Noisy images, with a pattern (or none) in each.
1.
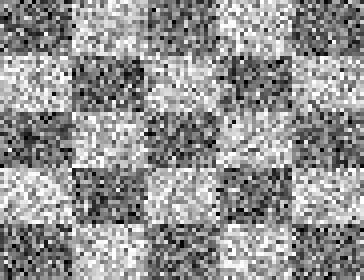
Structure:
a checkerboard
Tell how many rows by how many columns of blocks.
5 by 5
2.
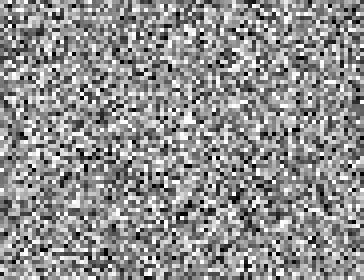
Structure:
only noise
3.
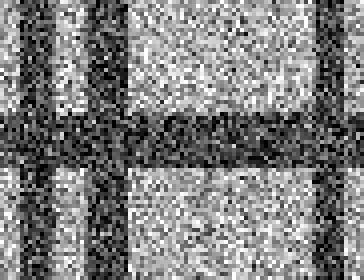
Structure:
bands of rows crossing bands of columns
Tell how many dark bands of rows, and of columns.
1 and 3
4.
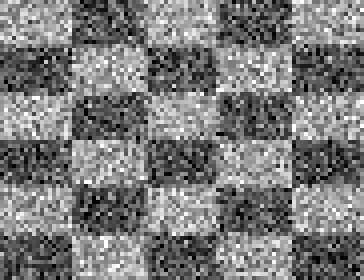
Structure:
a checkerboard
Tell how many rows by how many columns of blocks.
6 by 5
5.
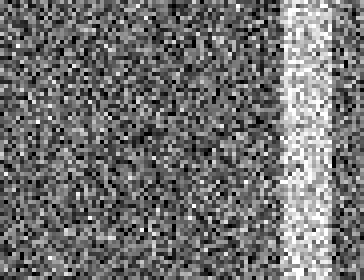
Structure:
one band of columns
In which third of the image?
right
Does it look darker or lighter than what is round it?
lighter
